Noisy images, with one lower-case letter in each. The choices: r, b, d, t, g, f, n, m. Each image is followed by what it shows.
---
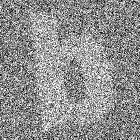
b
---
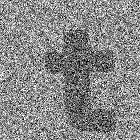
t
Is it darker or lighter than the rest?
darker
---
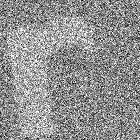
r
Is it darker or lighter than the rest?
lighter
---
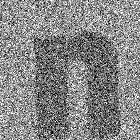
n
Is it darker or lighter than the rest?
darker
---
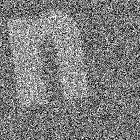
n
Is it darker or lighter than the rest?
lighter
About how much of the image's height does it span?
two thirds
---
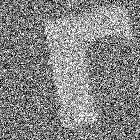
r
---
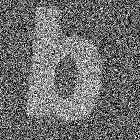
b
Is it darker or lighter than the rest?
lighter
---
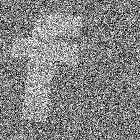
f
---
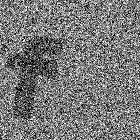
f
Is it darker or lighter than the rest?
darker
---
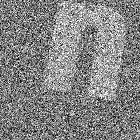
n
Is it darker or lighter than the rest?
lighter
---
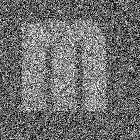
m
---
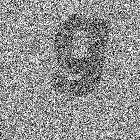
g
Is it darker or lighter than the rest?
darker
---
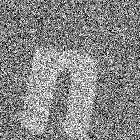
n
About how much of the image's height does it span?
two thirds
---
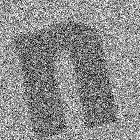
n
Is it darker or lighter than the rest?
darker
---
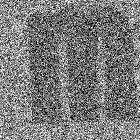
m
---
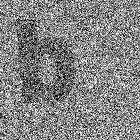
b
